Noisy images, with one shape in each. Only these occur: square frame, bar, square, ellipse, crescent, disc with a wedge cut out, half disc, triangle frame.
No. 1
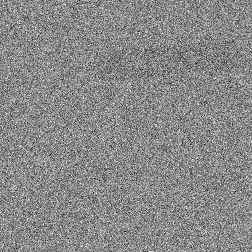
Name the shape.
bar
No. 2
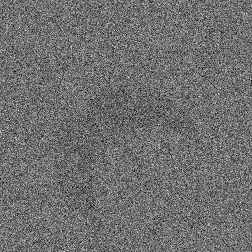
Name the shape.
crescent
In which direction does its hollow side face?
down and right
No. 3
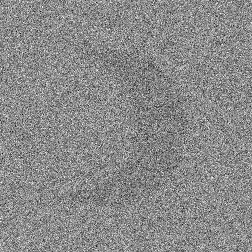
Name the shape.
crescent
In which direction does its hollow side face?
left
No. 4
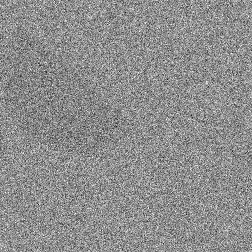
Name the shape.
half disc
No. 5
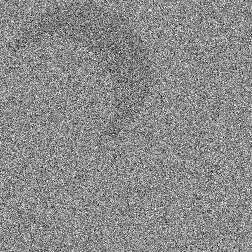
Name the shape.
crescent
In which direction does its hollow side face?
down and left
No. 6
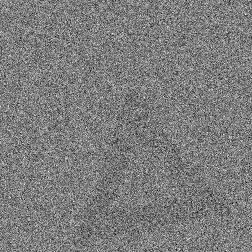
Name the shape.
triangle frame
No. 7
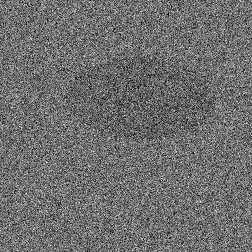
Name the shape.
ellipse
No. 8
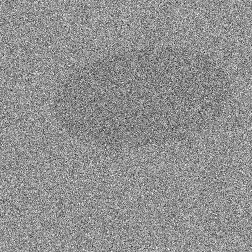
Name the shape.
ellipse
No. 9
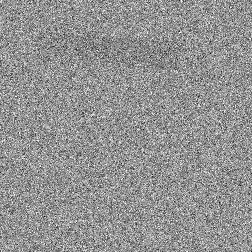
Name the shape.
bar
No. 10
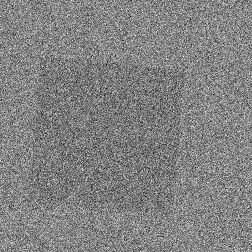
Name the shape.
square
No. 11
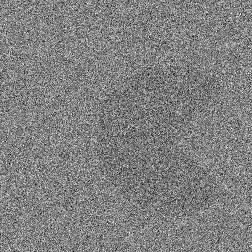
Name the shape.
disc with a wedge cut out
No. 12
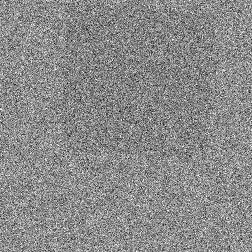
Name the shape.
square
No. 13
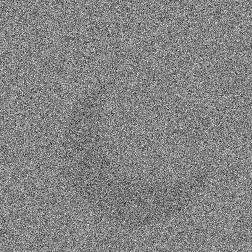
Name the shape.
crescent
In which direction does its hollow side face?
up and right
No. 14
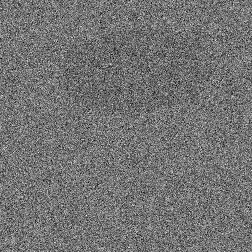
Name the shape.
ellipse
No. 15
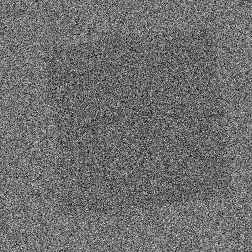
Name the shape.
square
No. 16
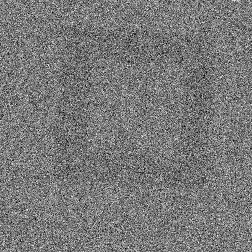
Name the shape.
square frame
